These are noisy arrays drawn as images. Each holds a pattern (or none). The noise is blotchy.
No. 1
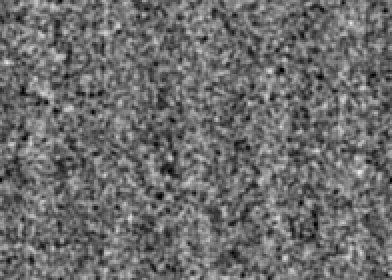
vertical stripes
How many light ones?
5
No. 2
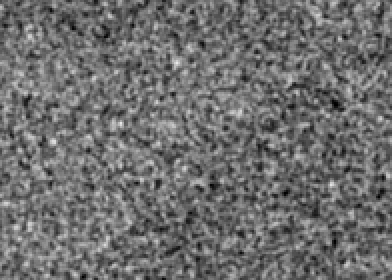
spokes from one point
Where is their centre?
top right
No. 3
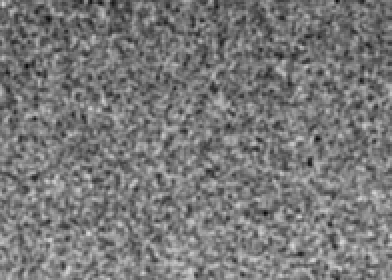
a smooth slope
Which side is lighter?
bottom
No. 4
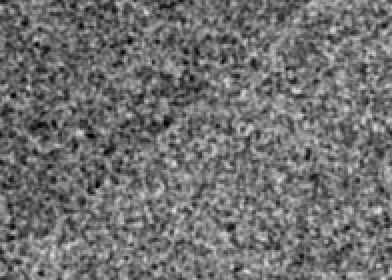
a sharp edge
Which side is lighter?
bottom right
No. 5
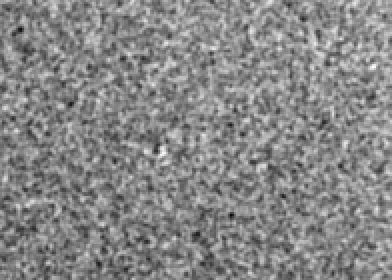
a smooth slope
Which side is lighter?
top right
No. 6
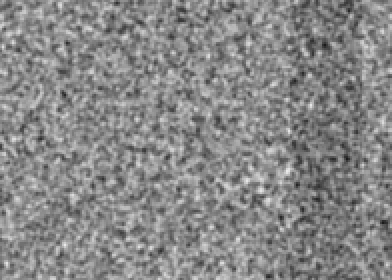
one vertical stripe
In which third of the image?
right
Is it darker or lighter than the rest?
darker
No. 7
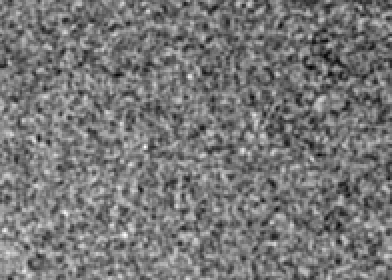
a smooth slope
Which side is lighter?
bottom left
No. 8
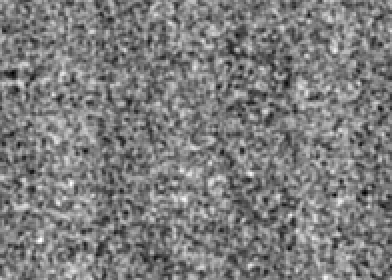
vertical stripes
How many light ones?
3
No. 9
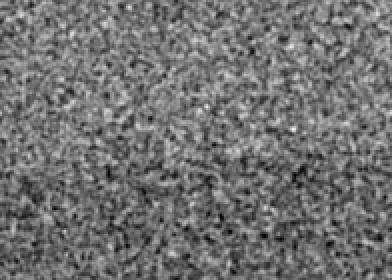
a sharp edge
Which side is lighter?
top
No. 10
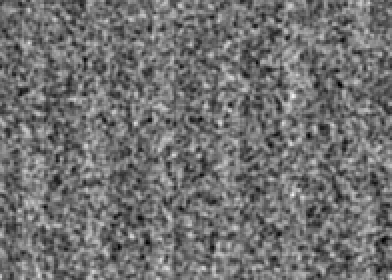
vertical stripes
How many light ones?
6
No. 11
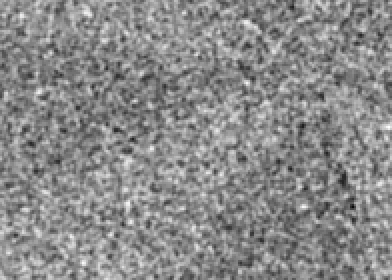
spokes from one point
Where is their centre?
top right
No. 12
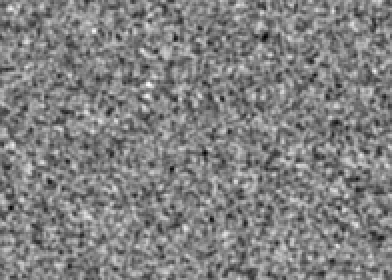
only noise
